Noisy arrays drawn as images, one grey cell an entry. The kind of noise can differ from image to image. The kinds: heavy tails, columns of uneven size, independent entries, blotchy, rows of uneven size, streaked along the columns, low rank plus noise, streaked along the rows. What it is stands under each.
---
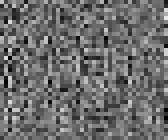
low rank plus noise
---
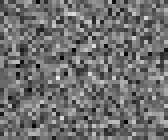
independent entries
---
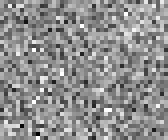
independent entries
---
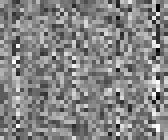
columns of uneven size
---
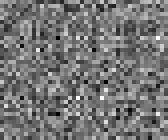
low rank plus noise
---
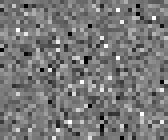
heavy tails
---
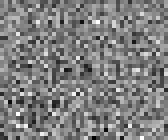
low rank plus noise
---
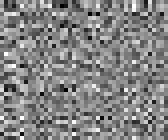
low rank plus noise
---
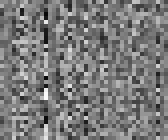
columns of uneven size
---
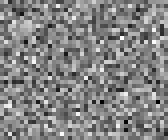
independent entries
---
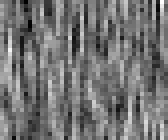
streaked along the columns
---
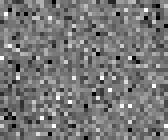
heavy tails
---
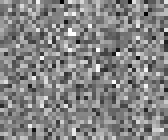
low rank plus noise
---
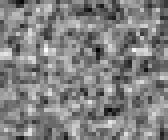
blotchy
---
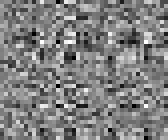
low rank plus noise
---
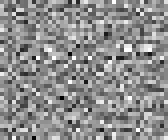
low rank plus noise
